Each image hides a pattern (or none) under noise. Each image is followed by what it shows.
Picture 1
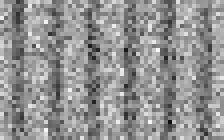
vertical stripes
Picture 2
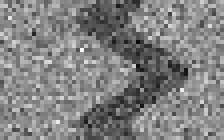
a wavy band
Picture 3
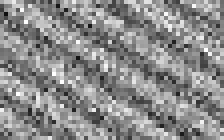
diagonal stripes
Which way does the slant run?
top left to bottom right
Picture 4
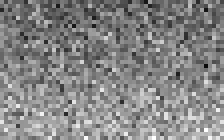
a smooth slope
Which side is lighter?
bottom
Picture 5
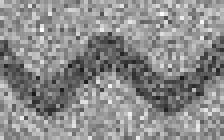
a wavy band
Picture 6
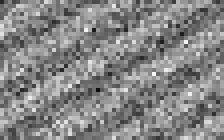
diagonal stripes
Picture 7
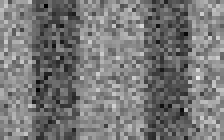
vertical stripes
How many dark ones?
2
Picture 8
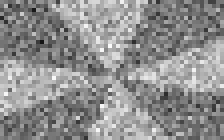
spokes from one point
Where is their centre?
centre
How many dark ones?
4
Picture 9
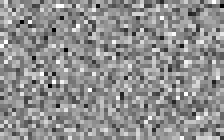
only noise
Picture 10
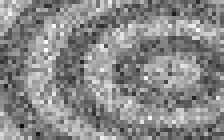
rings round one point
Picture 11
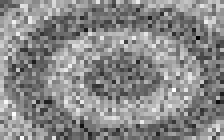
rings round one point
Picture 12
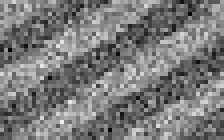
diagonal stripes
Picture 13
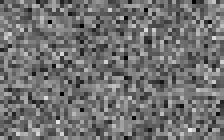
only noise
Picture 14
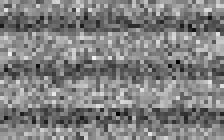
horizontal stripes
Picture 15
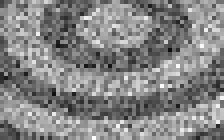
rings round one point
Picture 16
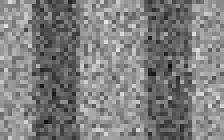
vertical stripes
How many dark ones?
2
